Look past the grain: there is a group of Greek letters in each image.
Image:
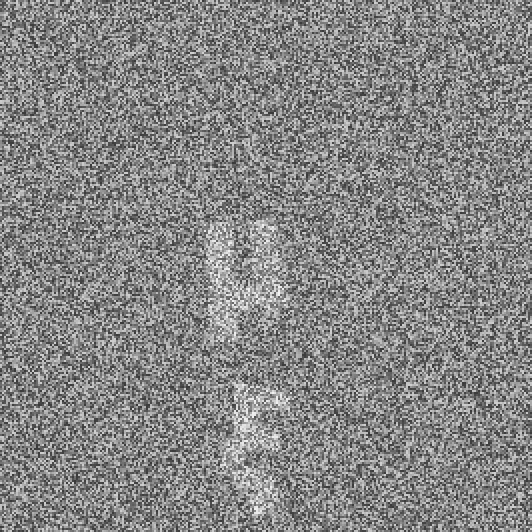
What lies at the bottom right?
nothing
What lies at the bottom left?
nothing
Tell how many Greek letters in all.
2
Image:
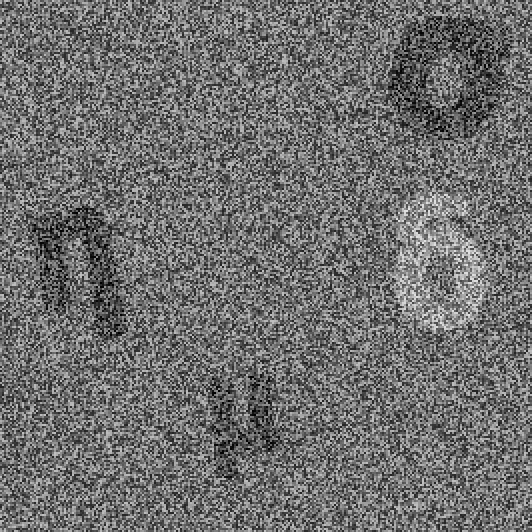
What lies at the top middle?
nothing
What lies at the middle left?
eta
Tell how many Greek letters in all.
4
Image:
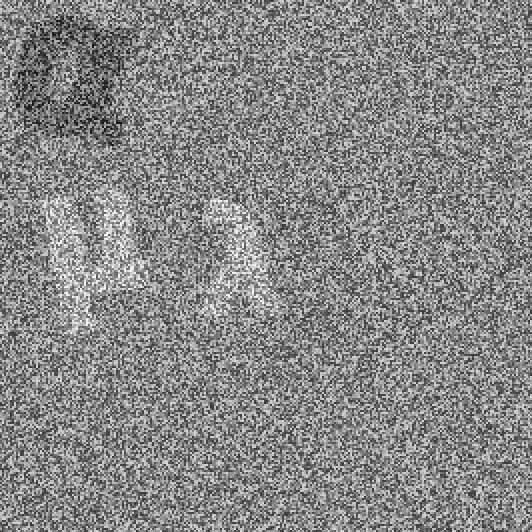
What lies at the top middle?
nothing
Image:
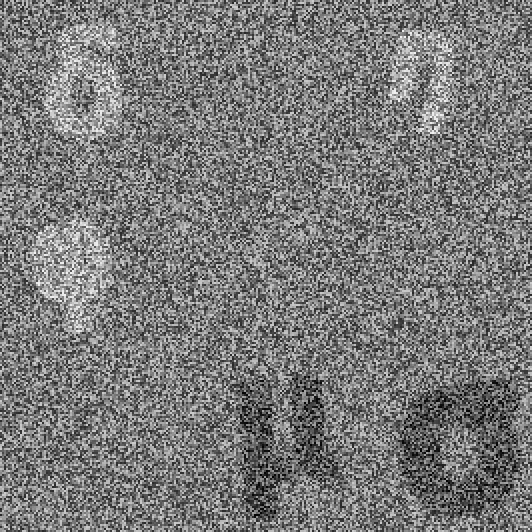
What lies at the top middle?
nothing
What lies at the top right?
eta
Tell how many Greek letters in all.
5
